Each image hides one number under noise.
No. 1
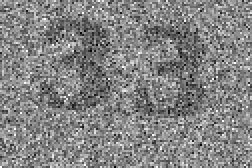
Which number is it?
33
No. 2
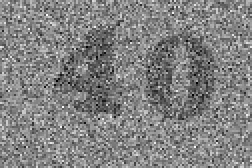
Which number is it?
40
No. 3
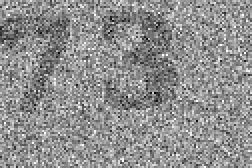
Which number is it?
73
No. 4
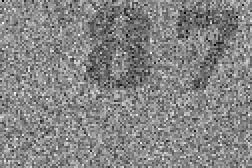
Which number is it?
87
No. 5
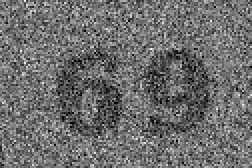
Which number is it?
69
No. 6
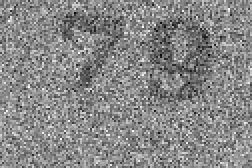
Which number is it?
79
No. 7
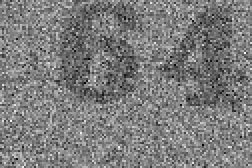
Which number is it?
64
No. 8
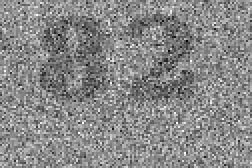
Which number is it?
82
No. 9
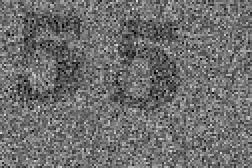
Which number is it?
55
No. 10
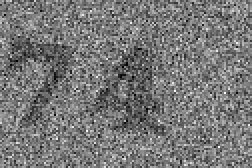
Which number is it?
74
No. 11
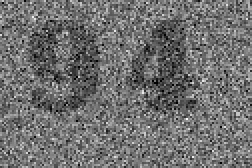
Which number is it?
94
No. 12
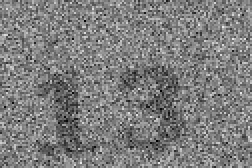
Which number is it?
13
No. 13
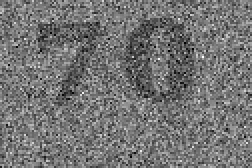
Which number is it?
70
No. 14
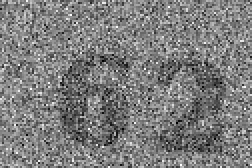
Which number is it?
62
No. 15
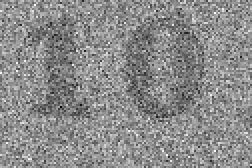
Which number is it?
10
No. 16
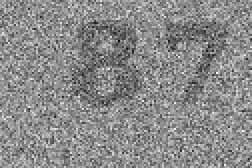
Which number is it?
87
